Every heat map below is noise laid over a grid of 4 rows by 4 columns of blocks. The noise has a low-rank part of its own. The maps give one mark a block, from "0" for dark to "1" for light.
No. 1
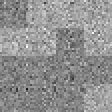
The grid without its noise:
0 1 1 1
1 1 0 1
0 0 0 0
0 0 0 1
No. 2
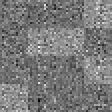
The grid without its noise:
0 0 0 1
0 1 1 0
0 0 0 1
1 0 0 0
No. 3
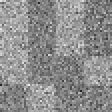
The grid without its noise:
1 0 1 0
1 0 1 0
1 0 0 1
0 1 0 0
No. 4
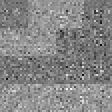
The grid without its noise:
0 1 1 0
1 1 0 0
0 0 0 0
1 1 1 1
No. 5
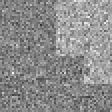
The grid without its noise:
0 0 1 1
0 0 1 1
0 0 0 1
0 0 0 0
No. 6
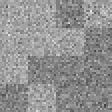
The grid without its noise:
1 1 0 1
1 1 1 0
1 0 0 0
0 1 0 0
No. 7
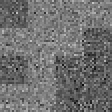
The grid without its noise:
0 1 1 1
1 1 1 0
0 1 0 0
1 1 0 0
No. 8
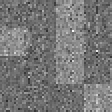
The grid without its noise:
0 0 1 0
1 0 1 0
0 0 1 0
0 0 0 1
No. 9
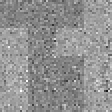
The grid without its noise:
0 0 0 1
1 0 1 1
1 0 0 1
1 0 0 1
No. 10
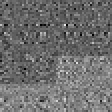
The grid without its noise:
0 0 0 0
0 0 0 0
0 0 1 1
1 1 1 1
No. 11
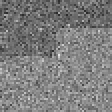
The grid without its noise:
0 0 0 0
0 0 1 1
1 1 1 1
1 1 1 1
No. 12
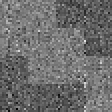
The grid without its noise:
1 1 0 0
1 1 1 0
0 1 1 1
0 0 0 1
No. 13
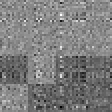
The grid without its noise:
1 1 1 1
1 1 1 1
0 1 0 0
1 0 0 0
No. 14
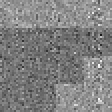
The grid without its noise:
1 1 1 1
0 0 0 0
0 0 0 1
0 0 1 1
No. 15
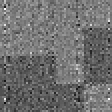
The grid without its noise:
1 1 1 1
1 1 1 0
0 0 1 0
0 0 0 1
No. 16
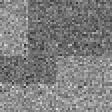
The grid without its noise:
1 0 0 0
1 0 0 0
0 0 1 1
1 1 1 1
